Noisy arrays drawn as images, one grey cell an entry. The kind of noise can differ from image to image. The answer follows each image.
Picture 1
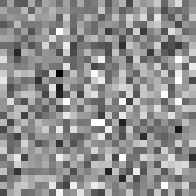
low rank plus noise
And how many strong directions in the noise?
three or four
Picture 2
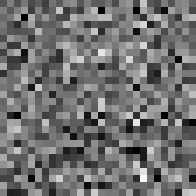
low rank plus noise
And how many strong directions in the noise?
three or four
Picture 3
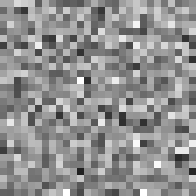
low rank plus noise
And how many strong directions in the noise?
five to eight
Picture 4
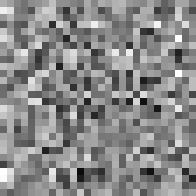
low rank plus noise
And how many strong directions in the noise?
three or four
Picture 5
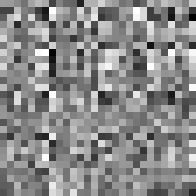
low rank plus noise
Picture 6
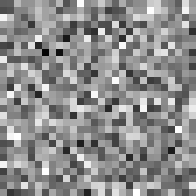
independent entries
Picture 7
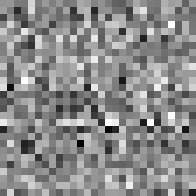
low rank plus noise
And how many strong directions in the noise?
three or four
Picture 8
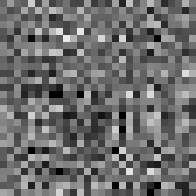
low rank plus noise
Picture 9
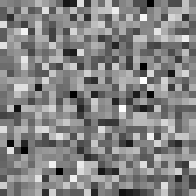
independent entries
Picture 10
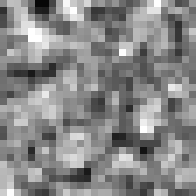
blotchy
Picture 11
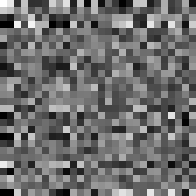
low rank plus noise
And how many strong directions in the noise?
one
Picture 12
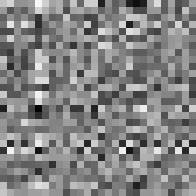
low rank plus noise
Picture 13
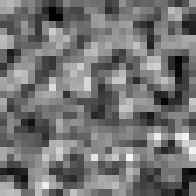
blotchy
